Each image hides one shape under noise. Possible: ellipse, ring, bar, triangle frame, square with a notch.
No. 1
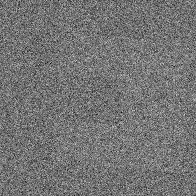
square with a notch
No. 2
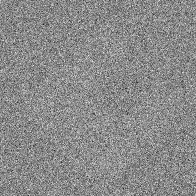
square with a notch
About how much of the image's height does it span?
nearly all
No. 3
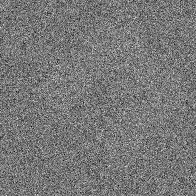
square with a notch
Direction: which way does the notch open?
down and left
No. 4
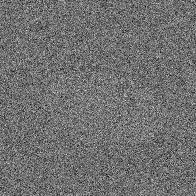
ellipse
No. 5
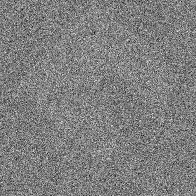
square with a notch
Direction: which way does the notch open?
down and right
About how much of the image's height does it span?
nearly all
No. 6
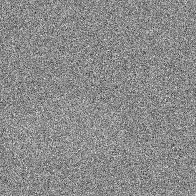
ellipse
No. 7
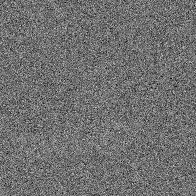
bar
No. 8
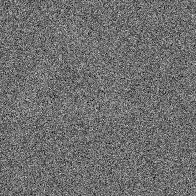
triangle frame
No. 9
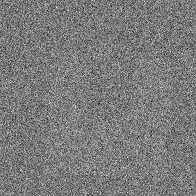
square with a notch
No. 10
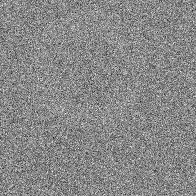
ring
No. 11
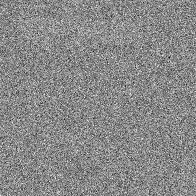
bar
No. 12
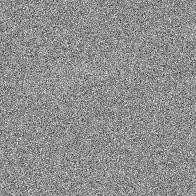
bar
